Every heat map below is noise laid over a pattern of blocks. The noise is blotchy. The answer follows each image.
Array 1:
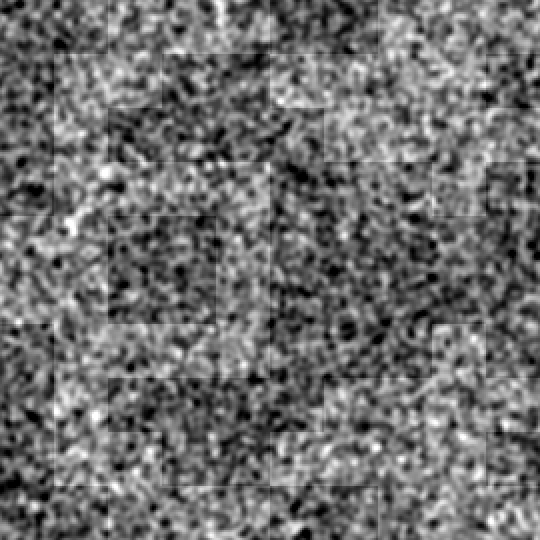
top and bottom mirror each other
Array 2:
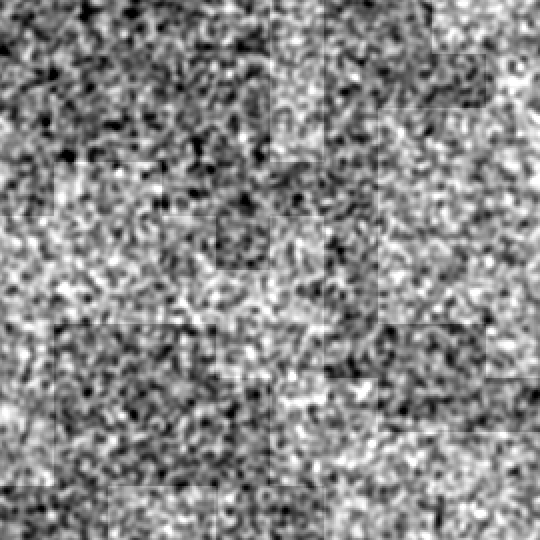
no symmetry
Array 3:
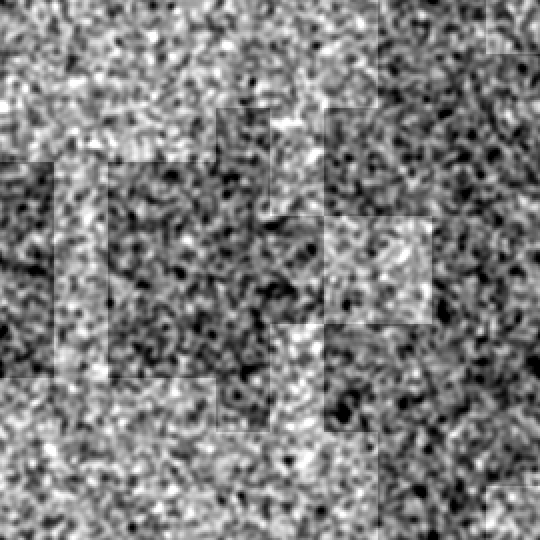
top and bottom mirror each other
